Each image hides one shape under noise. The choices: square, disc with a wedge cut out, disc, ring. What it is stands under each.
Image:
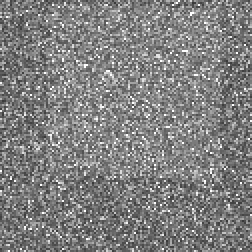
light square
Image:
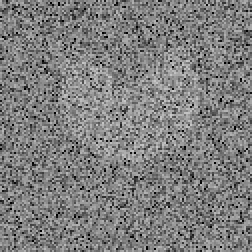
light disc with a wedge cut out
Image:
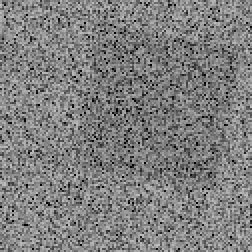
dark square
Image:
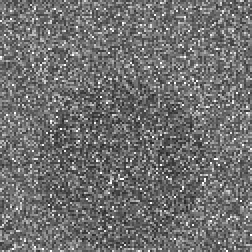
dark disc
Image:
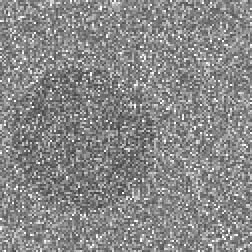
dark disc
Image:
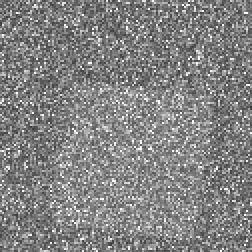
light square
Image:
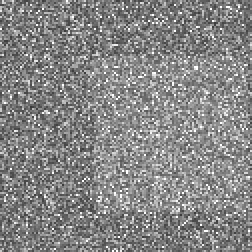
light square
